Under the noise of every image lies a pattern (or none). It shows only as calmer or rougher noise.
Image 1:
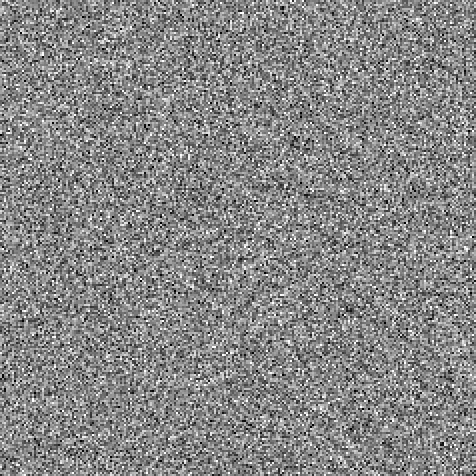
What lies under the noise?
only noise
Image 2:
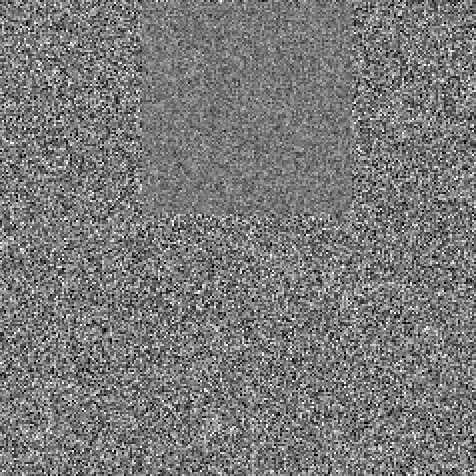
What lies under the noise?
one block
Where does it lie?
top middle
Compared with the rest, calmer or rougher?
calmer
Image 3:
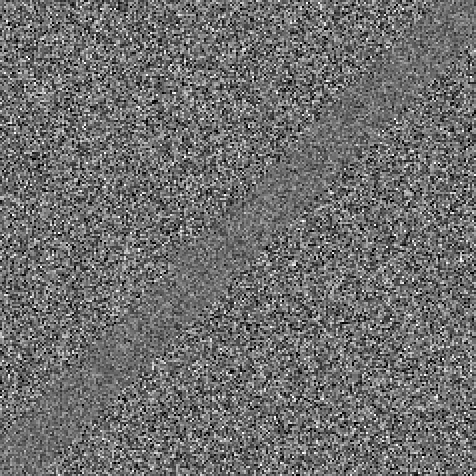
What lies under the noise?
a diagonal band
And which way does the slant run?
bottom left to top right
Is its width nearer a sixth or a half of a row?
a sixth
